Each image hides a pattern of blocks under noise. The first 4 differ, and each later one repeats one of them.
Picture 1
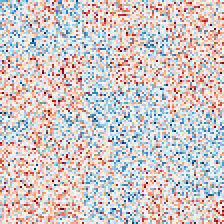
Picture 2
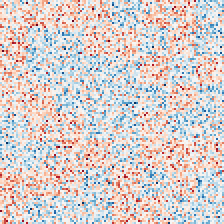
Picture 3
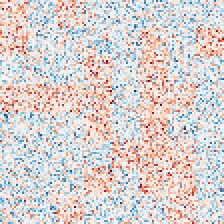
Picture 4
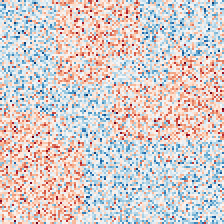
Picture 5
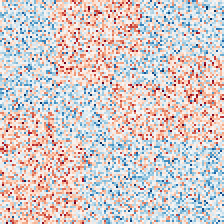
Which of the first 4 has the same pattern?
4
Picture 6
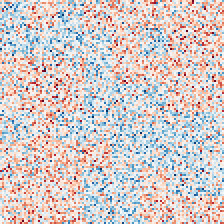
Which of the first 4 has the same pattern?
1
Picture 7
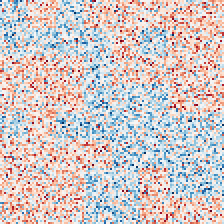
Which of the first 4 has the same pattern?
1
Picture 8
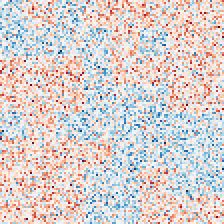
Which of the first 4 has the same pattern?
1
